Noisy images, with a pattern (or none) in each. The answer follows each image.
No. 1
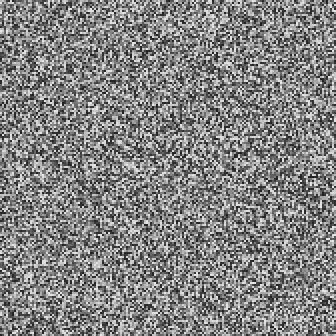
only noise
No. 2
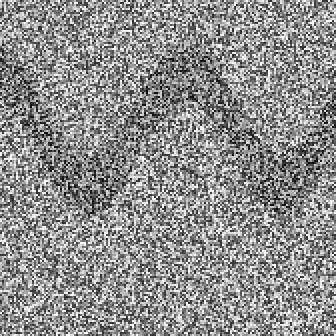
a wavy band
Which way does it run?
left to right
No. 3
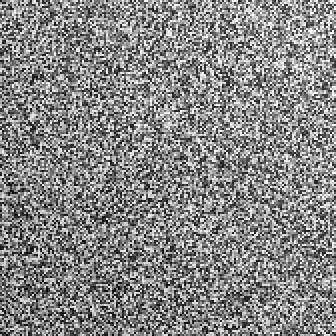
a smooth slope
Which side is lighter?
top right
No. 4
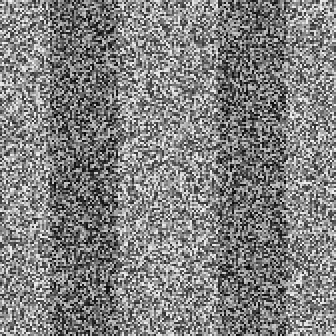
vertical stripes
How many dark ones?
2
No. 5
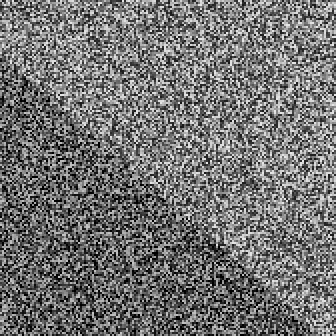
a sharp edge
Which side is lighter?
top right
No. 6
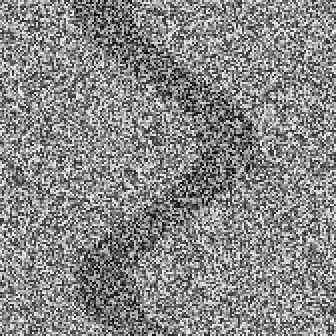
a wavy band
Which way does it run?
top to bottom
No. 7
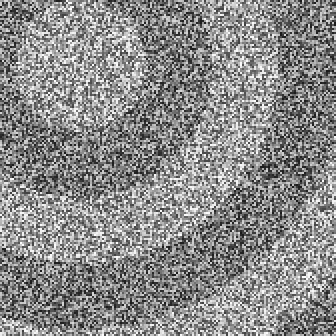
rings round one point
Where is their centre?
top left
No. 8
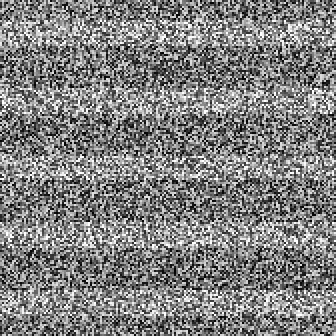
horizontal stripes
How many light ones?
5
